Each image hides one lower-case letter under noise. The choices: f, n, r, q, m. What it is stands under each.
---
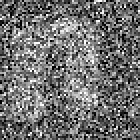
n
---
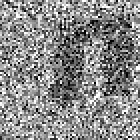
n
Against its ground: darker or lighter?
darker
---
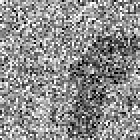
f
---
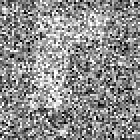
r
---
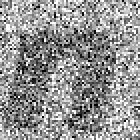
n
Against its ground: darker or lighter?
darker
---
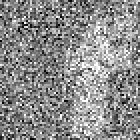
f
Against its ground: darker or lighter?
lighter
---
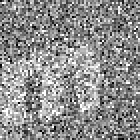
m
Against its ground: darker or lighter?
lighter
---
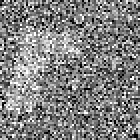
r
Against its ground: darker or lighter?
lighter
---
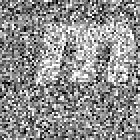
m
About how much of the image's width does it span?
two thirds
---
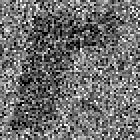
r
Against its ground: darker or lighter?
darker
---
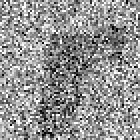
r
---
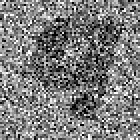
q
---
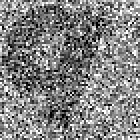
q
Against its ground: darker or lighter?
darker
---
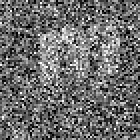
m
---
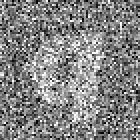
q
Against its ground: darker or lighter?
lighter
